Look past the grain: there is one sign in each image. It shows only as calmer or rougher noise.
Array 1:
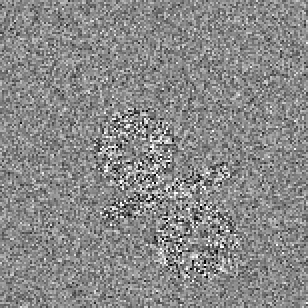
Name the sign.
percent sign
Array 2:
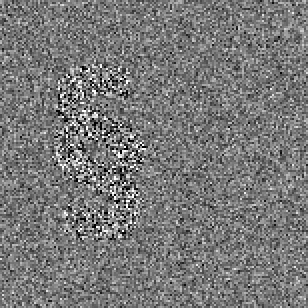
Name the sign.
section sign
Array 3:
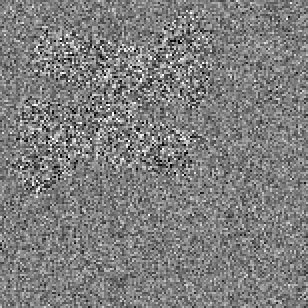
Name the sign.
not-equal sign
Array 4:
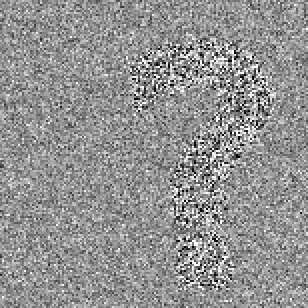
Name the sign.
question mark
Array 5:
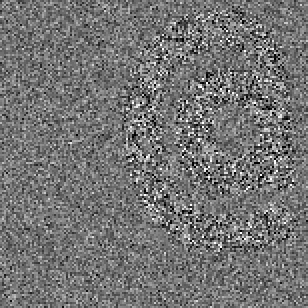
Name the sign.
at sign
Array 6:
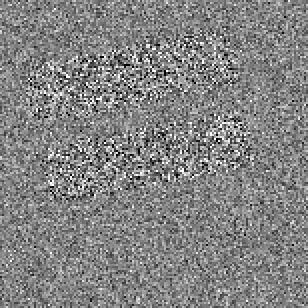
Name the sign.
equals sign
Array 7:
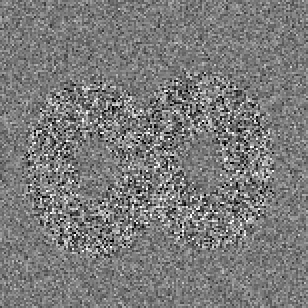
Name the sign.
infinity sign
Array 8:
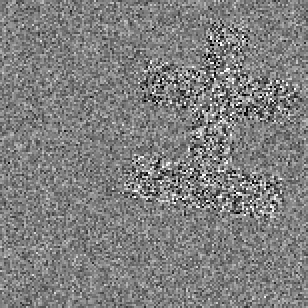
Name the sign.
plus-minus sign
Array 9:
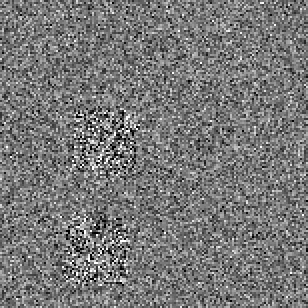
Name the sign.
colon
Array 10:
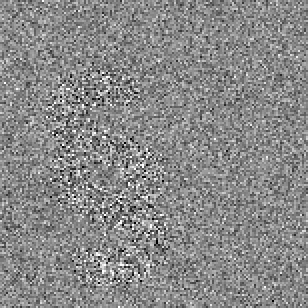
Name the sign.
section sign
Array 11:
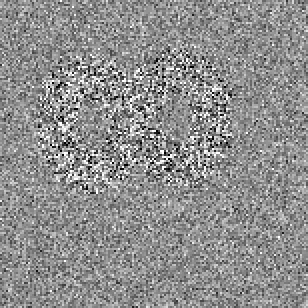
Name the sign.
infinity sign
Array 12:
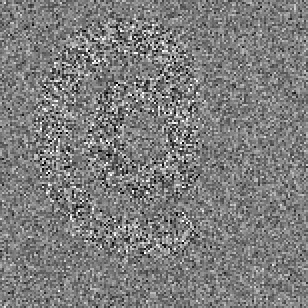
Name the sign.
at sign
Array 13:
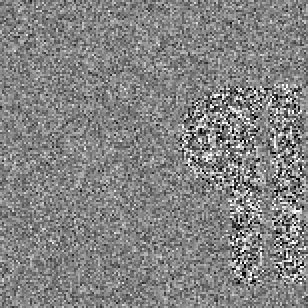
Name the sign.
pilcrow
